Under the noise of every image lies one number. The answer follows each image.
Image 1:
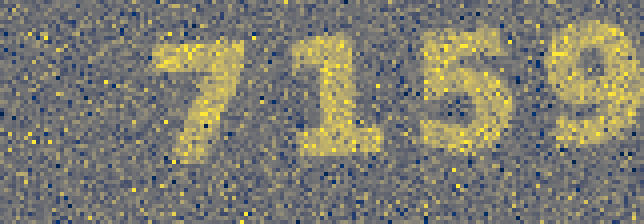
7159
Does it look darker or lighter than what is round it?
lighter
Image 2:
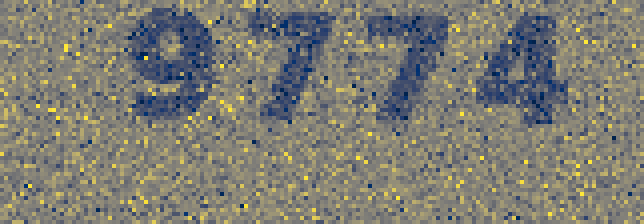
9774
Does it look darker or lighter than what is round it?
darker
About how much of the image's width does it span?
two thirds
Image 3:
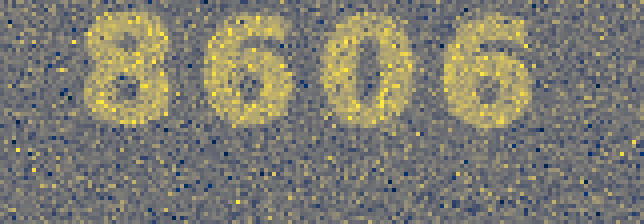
8606
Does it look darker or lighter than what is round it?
lighter
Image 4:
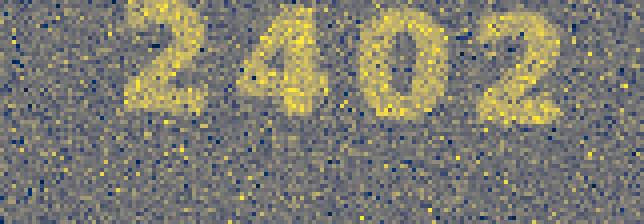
2402
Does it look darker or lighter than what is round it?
lighter
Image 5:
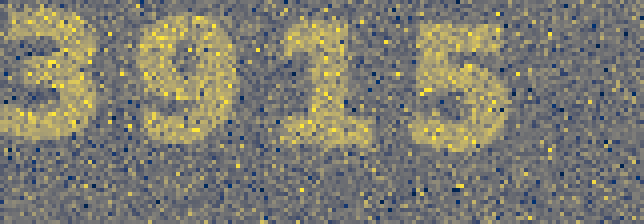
3915
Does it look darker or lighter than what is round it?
lighter
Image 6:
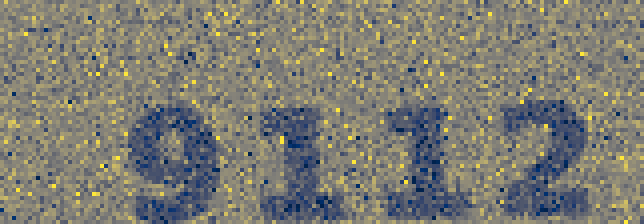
9112
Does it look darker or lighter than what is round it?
darker
